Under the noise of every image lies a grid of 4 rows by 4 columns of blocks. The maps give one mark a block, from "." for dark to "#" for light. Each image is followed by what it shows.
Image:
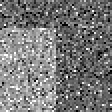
....
##..
##..
##..
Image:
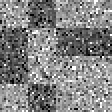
#.##
.#..
.###
#.##
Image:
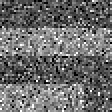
....
####
....
###.
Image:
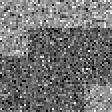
####
#...
....
...#
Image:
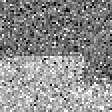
....
....
###.
####
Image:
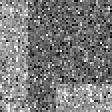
#...
#...
#...
#.##
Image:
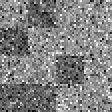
#.##
.###
##.#
..##
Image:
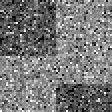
..##
..##
####
##..
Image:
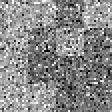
##.#
#.#.
#...
##..
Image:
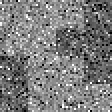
###.
##..
.##.
.###
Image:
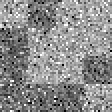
#.##
.###
.##.
...#
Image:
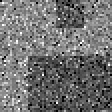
##.#
####
#...
#...
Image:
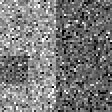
##..
##..
.#..
##..
